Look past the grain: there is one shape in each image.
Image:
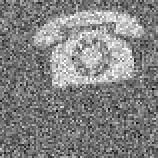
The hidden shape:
telephone
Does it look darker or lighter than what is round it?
lighter
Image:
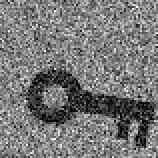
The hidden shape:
key
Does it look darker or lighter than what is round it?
darker
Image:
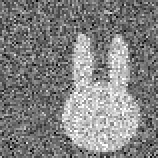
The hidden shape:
rabbit's head
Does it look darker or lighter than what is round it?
lighter
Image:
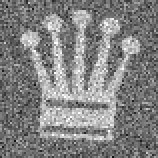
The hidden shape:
chess queen
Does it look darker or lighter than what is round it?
lighter
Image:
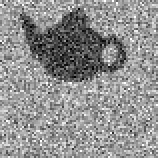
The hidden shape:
teapot
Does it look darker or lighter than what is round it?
darker
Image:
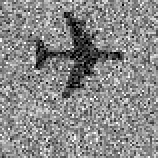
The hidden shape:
airplane
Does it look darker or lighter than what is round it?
darker
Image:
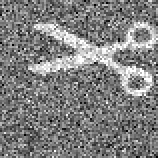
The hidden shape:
pair of scissors
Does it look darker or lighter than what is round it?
lighter
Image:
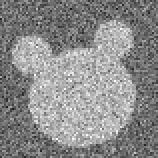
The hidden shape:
bear's head
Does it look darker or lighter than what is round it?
lighter
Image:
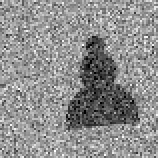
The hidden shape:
chess pawn
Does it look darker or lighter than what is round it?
darker
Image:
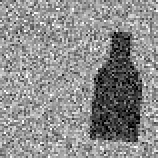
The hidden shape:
bottle
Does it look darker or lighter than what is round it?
darker
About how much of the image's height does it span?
two thirds
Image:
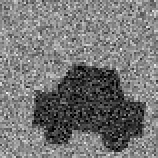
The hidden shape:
car
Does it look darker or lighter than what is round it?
darker
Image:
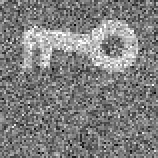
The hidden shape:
key
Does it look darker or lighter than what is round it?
lighter
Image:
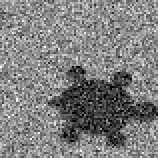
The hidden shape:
turtle
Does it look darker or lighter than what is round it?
darker
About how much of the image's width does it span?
two thirds
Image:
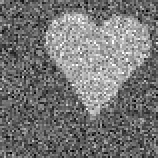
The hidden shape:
heart
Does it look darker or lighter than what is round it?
lighter
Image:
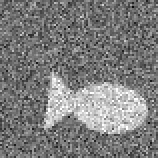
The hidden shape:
fish
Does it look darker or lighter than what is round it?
lighter
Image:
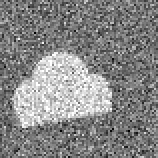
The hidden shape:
cloud
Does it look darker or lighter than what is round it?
lighter
